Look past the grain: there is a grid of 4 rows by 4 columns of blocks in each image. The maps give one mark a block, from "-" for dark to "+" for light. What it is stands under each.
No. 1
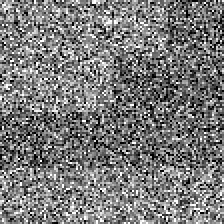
+ + + -
+ + - -
- - - -
+ + + +
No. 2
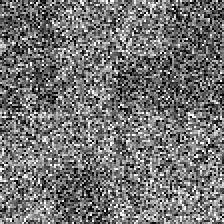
- + + -
- + - -
+ + + +
+ - + +
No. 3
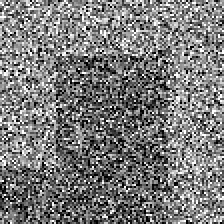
+ + + +
+ - - +
+ - - +
- - - +
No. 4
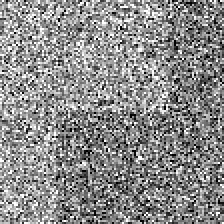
+ + + -
+ + + -
+ - - -
+ - - -
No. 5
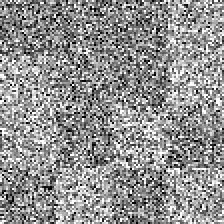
- - - +
+ - - +
+ - + -
- + - +
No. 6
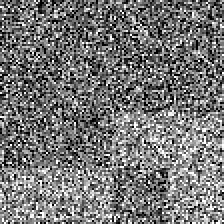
- - - -
- - - -
- - + +
+ + - +
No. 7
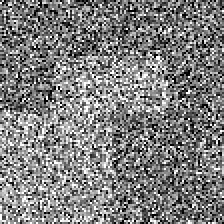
- - - -
- + + -
+ + - -
+ + - -
